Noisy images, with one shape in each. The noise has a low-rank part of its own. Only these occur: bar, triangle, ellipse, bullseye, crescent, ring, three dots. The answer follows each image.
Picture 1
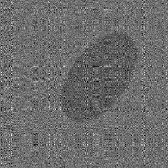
ellipse
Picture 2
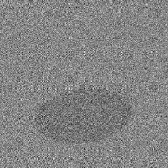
ellipse
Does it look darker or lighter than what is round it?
darker
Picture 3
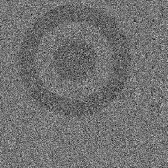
bullseye
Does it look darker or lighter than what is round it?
darker
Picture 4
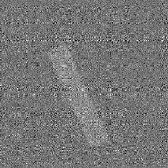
bar
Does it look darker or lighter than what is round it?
lighter
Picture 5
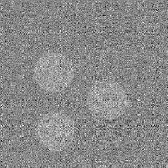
three dots
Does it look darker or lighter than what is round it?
lighter
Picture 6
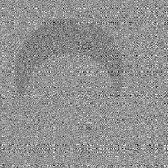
crescent
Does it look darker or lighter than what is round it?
darker
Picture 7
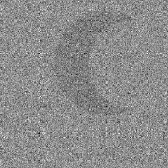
crescent
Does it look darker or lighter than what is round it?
darker
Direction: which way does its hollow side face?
right
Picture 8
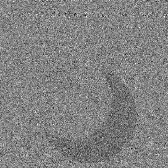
crescent
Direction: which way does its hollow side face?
up and left
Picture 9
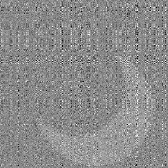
crescent
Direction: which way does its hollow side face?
up and left
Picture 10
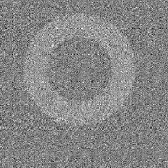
ring
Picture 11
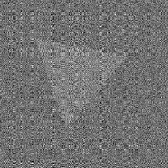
triangle
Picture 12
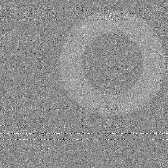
ring
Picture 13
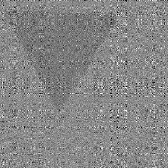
triangle
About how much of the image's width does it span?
two thirds
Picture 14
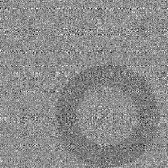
ring
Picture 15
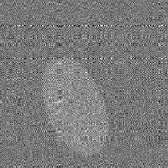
ellipse
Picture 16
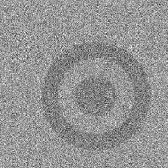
bullseye
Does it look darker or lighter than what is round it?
darker
